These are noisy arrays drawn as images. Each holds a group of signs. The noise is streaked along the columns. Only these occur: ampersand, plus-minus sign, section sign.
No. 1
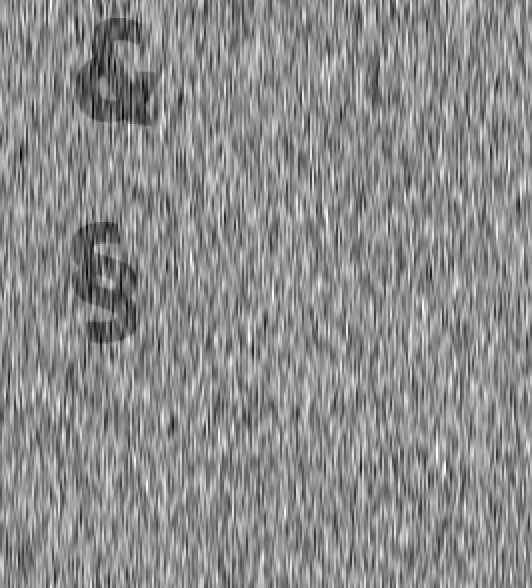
top left: dark ampersand; middle left: dark section sign
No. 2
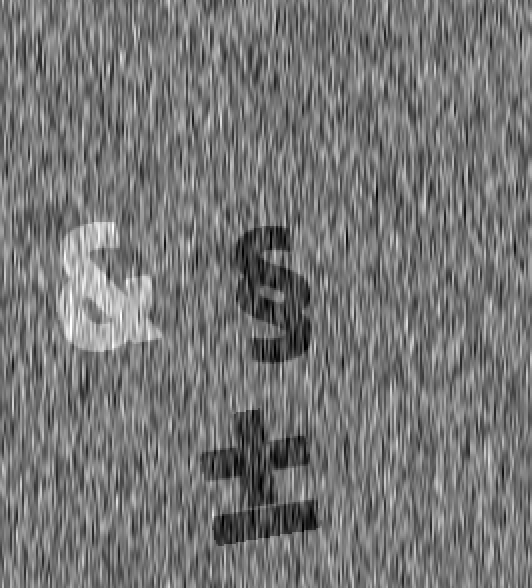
middle left: light ampersand; centre: dark section sign; bottom middle: dark plus-minus sign
